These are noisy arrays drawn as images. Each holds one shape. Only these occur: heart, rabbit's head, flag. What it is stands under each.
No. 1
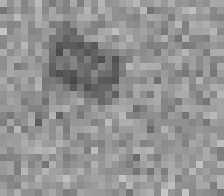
dark flag
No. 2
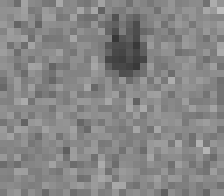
dark rabbit's head, top middle
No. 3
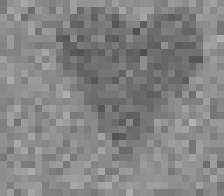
dark heart
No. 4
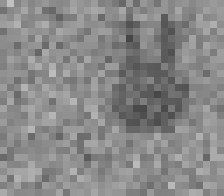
dark rabbit's head
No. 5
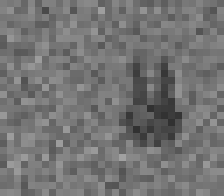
dark rabbit's head
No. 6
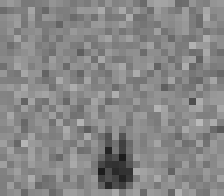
dark rabbit's head, bottom middle
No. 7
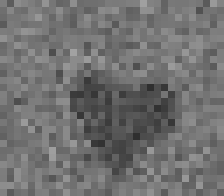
dark heart
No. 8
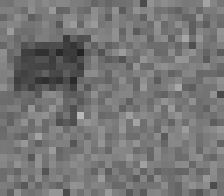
dark flag
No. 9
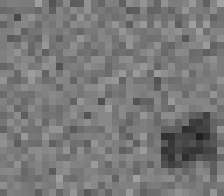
dark flag, bottom right
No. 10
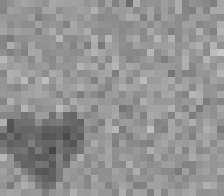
dark heart, bottom left
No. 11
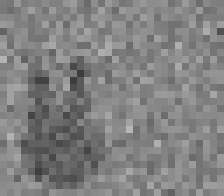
dark rabbit's head
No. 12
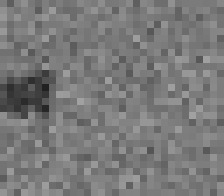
dark flag, middle left
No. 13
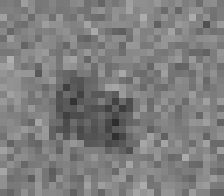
dark flag
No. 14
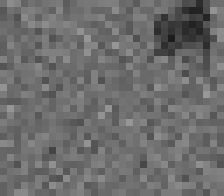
dark flag, top right
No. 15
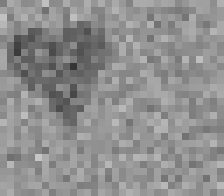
dark heart
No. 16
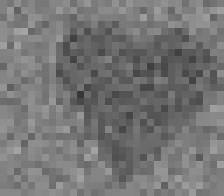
dark heart
